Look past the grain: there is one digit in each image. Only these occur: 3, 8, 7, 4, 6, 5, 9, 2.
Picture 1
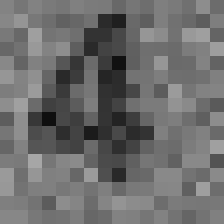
4
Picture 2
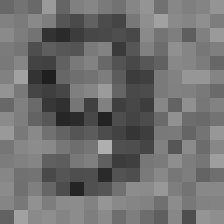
9
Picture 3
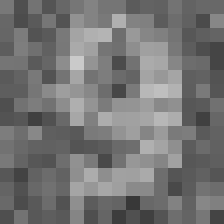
9
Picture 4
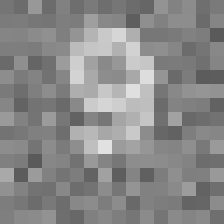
9
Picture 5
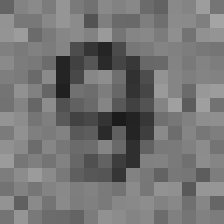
9
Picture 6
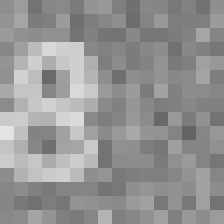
8
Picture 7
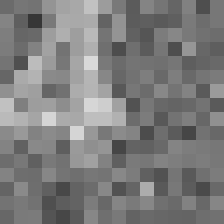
4
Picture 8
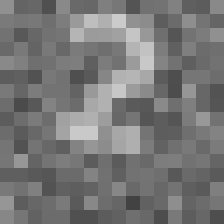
2
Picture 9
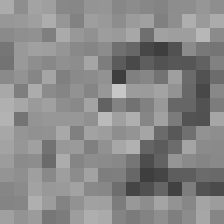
2
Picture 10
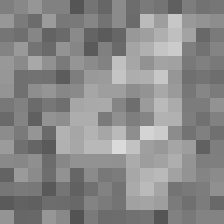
4
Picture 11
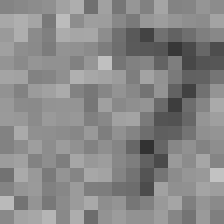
7
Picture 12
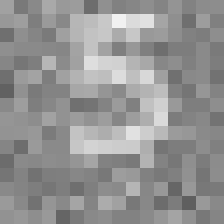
5
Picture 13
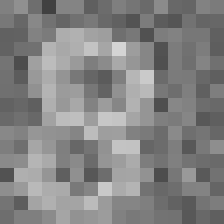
8
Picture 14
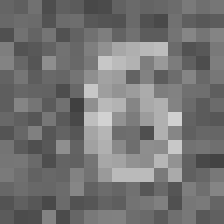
6
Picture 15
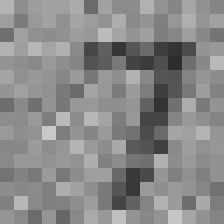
7
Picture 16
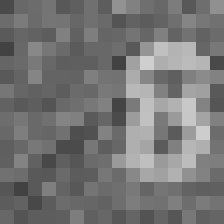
8
